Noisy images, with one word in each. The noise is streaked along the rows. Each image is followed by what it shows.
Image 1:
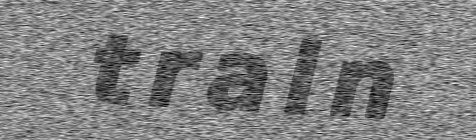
train
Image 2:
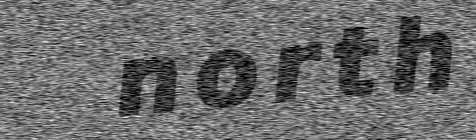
north
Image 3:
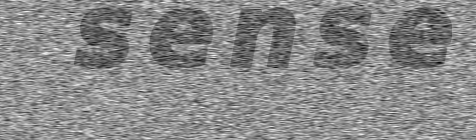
sense
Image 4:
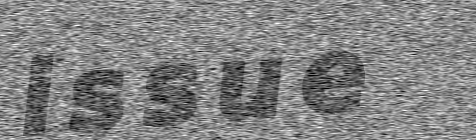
issue
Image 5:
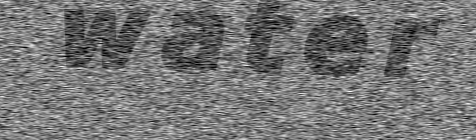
water
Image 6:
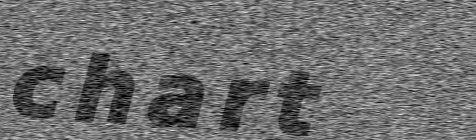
chart
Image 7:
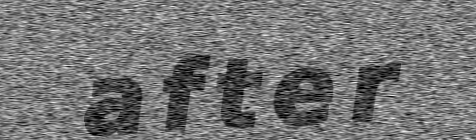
after
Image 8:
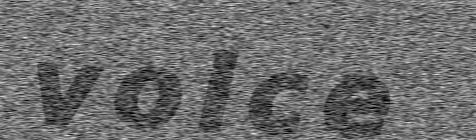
voice
